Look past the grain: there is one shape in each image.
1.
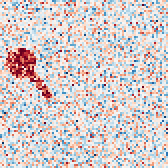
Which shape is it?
lollipop
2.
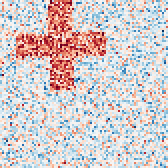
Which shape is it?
cross
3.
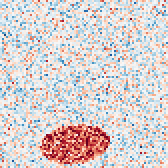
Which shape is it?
ellipse
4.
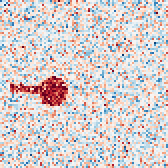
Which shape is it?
lollipop
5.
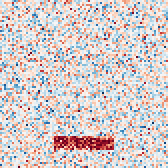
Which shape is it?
bar
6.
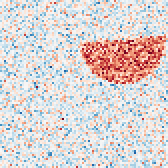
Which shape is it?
half disc
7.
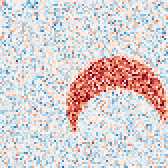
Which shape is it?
crescent
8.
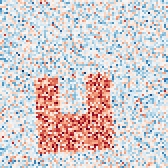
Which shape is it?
square with a notch
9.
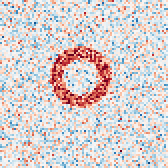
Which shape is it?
ring
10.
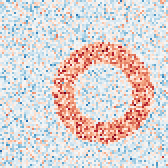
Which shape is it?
ring
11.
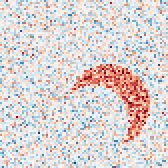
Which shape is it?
crescent
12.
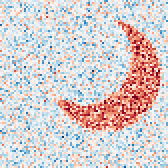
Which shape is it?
crescent
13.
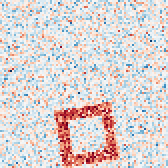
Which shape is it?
square frame
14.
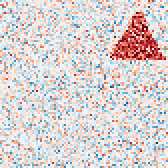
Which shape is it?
triangle
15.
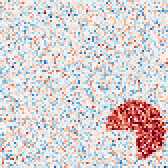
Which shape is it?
disc with a wedge cut out
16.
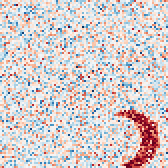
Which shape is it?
crescent
